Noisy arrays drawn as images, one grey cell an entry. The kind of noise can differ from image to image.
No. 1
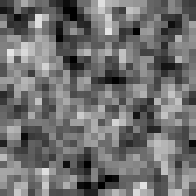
blotchy
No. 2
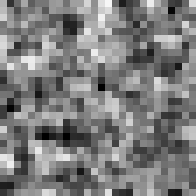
blotchy
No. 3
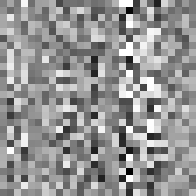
columns of uneven size
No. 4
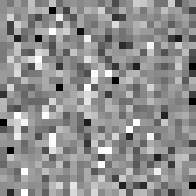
heavy tails
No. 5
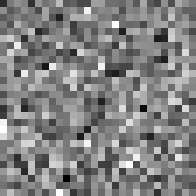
independent entries
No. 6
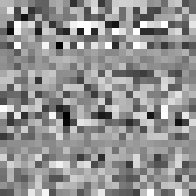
rows of uneven size
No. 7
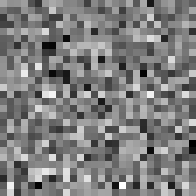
low rank plus noise
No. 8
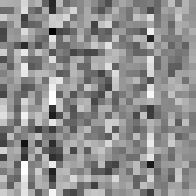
columns of uneven size
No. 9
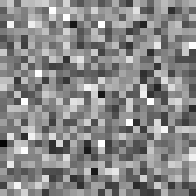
low rank plus noise
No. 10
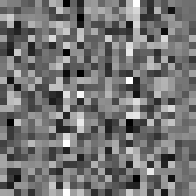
columns of uneven size
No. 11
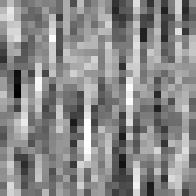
streaked along the columns
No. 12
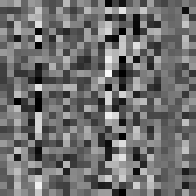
columns of uneven size
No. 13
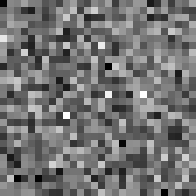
independent entries
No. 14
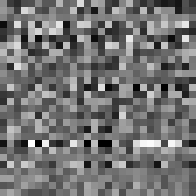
rows of uneven size
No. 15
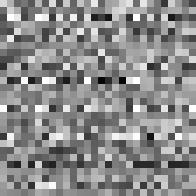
rows of uneven size
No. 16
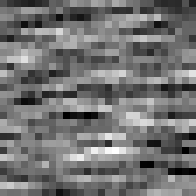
streaked along the rows
